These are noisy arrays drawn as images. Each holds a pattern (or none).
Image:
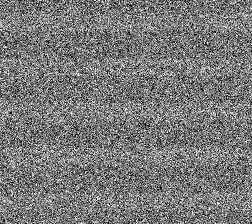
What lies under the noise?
horizontal stripes
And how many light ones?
5
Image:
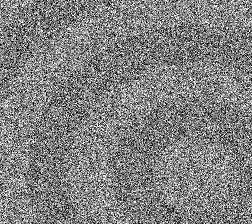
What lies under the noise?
rings round one point
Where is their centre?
bottom right
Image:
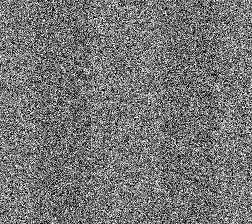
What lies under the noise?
vertical stripes
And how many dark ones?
2
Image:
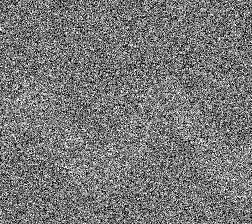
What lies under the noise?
a wavy band
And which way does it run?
left to right
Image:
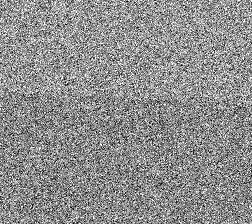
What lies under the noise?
a sharp edge
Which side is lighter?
top
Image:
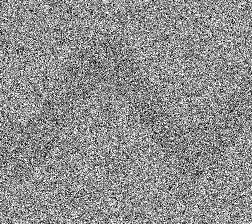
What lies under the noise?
a wavy band
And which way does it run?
left to right
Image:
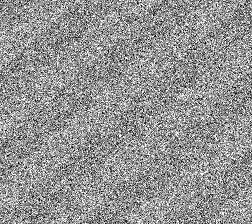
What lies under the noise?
diagonal stripes
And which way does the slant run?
bottom left to top right
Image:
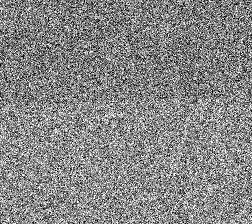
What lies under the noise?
a sharp edge
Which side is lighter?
bottom
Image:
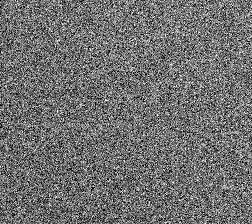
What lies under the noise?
a smooth slope
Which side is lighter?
top right
